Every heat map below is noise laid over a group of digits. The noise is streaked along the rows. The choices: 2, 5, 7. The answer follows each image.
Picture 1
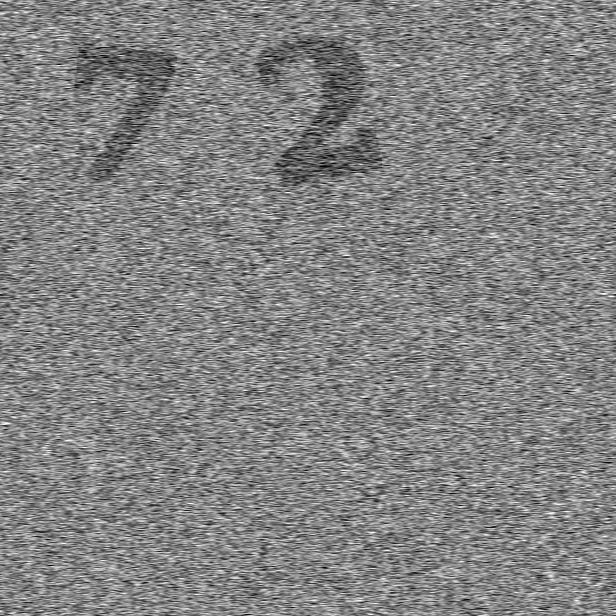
top left: dark 7; top middle: dark 2
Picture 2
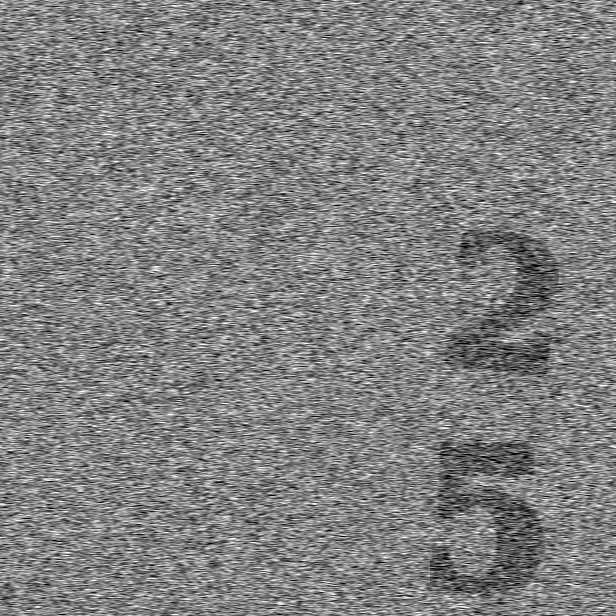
middle right: dark 2; bottom right: dark 5
